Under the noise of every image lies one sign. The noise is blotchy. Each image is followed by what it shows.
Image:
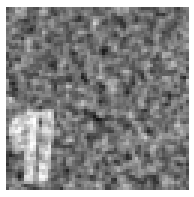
pilcrow
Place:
bottom left
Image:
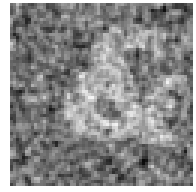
ampersand
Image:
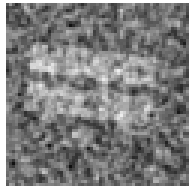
equals sign
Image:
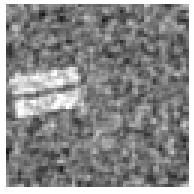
equals sign
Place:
middle left
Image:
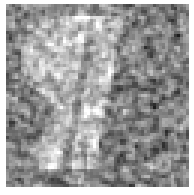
pilcrow
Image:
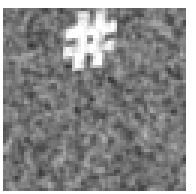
hash sign
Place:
top middle
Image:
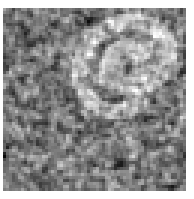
at sign
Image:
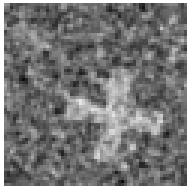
plus sign
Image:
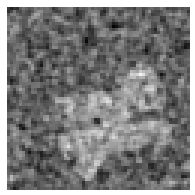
not-equal sign
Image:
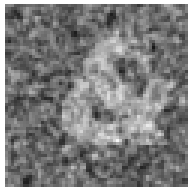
ampersand
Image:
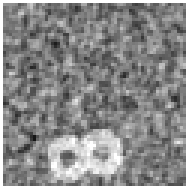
infinity sign
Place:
bottom middle
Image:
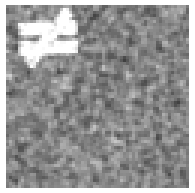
not-equal sign
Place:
top left
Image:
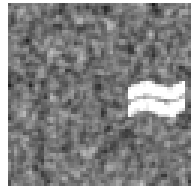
approximately sign
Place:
middle right
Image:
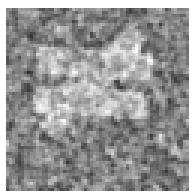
not-equal sign
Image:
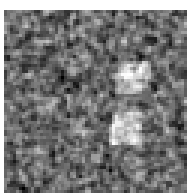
colon
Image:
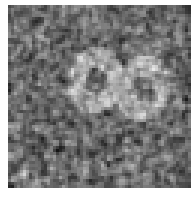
infinity sign
